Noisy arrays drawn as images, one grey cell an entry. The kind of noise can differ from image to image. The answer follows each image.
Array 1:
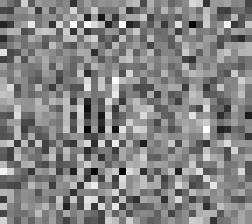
low rank plus noise
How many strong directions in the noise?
two
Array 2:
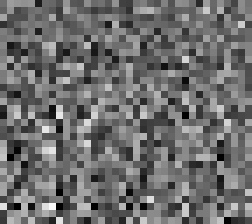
low rank plus noise
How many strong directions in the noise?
one
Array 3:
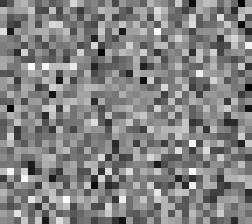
independent entries
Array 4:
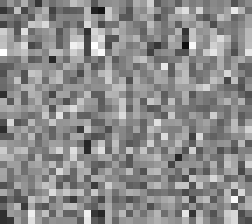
low rank plus noise
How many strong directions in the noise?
one
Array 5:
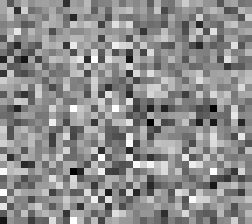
low rank plus noise
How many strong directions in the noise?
two
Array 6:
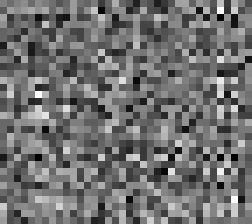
low rank plus noise
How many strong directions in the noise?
one
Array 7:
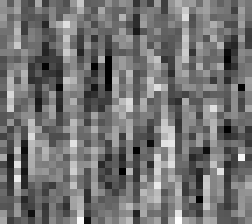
streaked along the columns
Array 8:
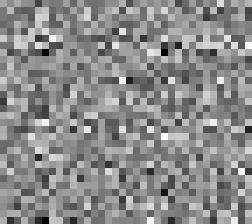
low rank plus noise
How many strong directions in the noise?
five to eight
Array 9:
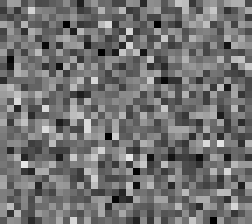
independent entries
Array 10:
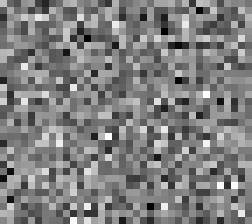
low rank plus noise
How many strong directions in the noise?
five to eight
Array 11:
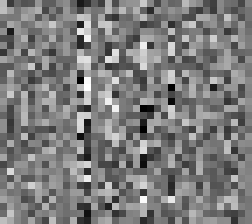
columns of uneven size
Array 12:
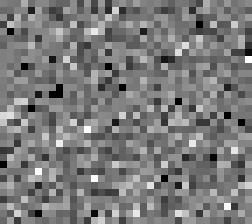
heavy tails
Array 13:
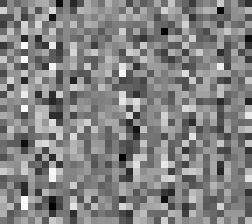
columns of uneven size
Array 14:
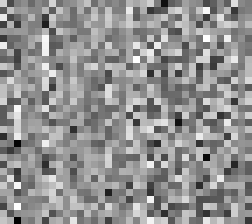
columns of uneven size
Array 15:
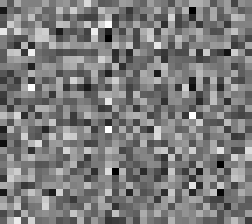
low rank plus noise
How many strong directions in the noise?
three or four
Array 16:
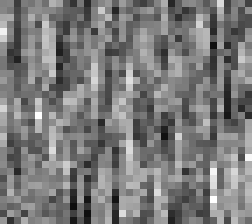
streaked along the columns
